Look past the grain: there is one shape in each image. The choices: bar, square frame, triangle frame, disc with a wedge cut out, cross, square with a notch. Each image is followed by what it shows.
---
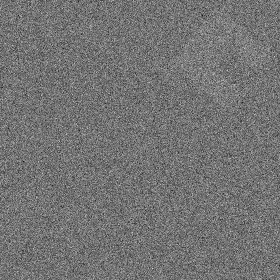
light square with a notch, top right
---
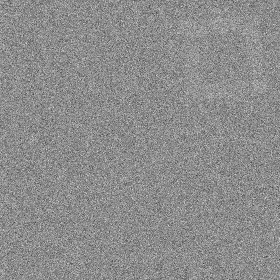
light square frame, top right
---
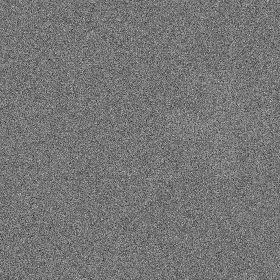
light cross, middle right
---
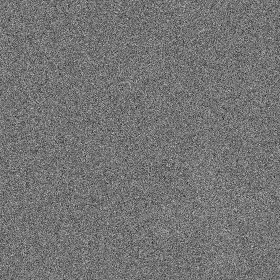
light cross, bottom right
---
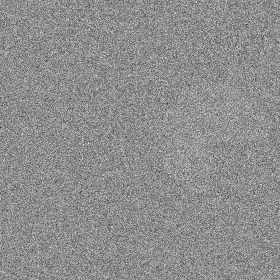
light disc with a wedge cut out, middle right
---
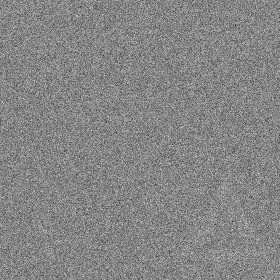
light triangle frame, bottom right
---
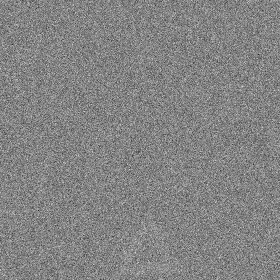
light triangle frame, bottom middle
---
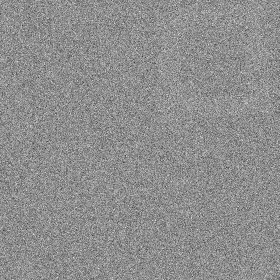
light square frame, top right
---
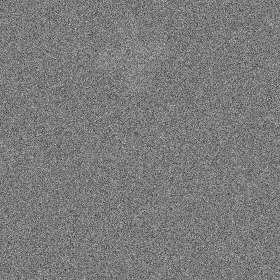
light cross, top middle
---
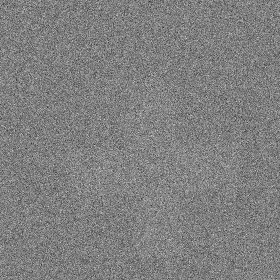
light cross
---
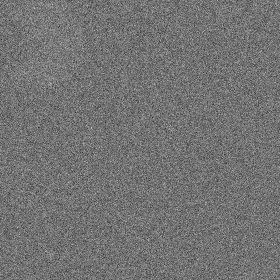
light disc with a wedge cut out, top left
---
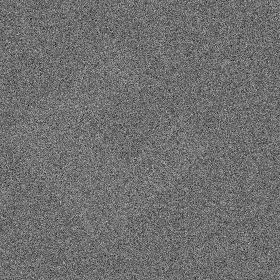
light square with a notch
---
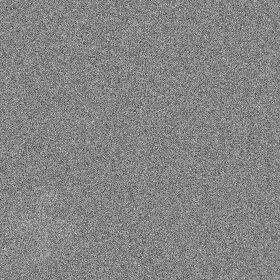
light cross, bottom left
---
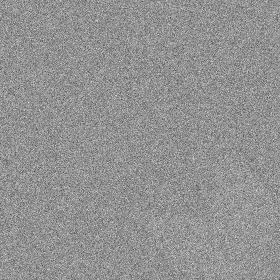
light disc with a wedge cut out, bottom right
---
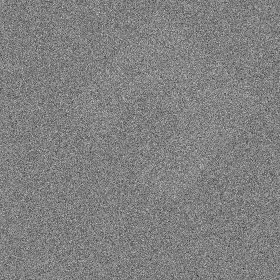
light square with a notch
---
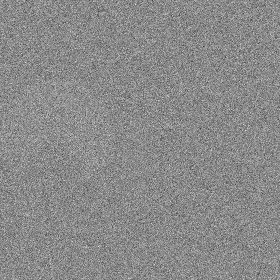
light disc with a wedge cut out, middle left
